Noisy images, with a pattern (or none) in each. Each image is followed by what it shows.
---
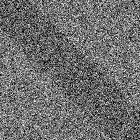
a diagonal band
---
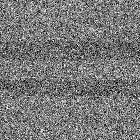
bands of rows
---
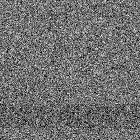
one band of rows
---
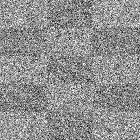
a checkerboard
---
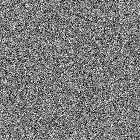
only noise
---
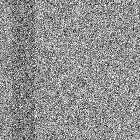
one band of columns
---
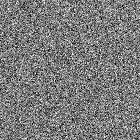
only noise
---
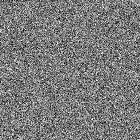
only noise
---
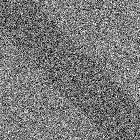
a diagonal band
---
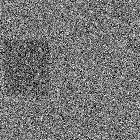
one block
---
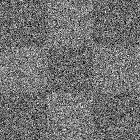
a checkerboard
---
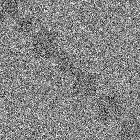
blocks along the diagonal
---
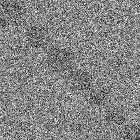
blocks along the diagonal
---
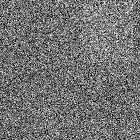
one block
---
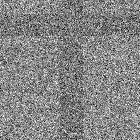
bands of rows crossing bands of columns
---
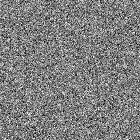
only noise
